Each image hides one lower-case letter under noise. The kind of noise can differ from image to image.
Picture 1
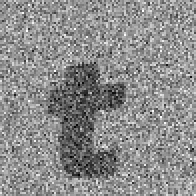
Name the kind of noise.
independent entries
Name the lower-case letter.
t
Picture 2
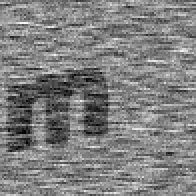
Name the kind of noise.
streaked along the rows
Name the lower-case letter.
m
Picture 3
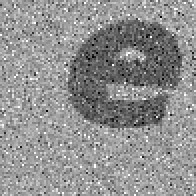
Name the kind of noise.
heavy tails
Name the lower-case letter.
e
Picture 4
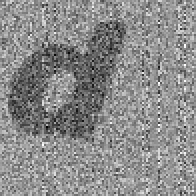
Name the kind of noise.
columns of uneven size
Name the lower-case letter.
d
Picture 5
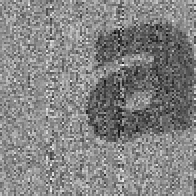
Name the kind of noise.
columns of uneven size
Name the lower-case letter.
a
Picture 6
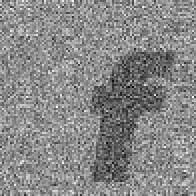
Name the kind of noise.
low rank plus noise
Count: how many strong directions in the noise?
one
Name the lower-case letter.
f
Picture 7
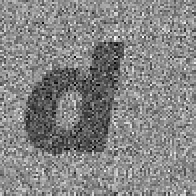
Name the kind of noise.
low rank plus noise
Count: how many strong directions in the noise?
one
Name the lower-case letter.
d
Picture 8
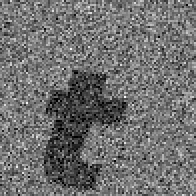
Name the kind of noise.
independent entries
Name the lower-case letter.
t
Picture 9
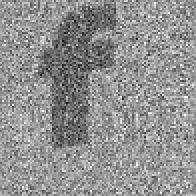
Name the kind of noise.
low rank plus noise
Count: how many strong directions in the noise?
five to eight
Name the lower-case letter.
f
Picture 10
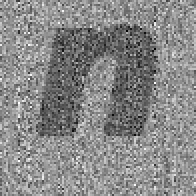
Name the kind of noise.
columns of uneven size
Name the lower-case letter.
n
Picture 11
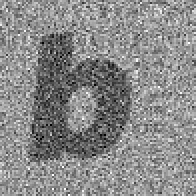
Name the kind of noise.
low rank plus noise
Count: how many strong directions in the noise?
two
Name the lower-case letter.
b
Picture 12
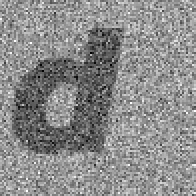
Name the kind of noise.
low rank plus noise
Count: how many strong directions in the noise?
five to eight
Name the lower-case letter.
d
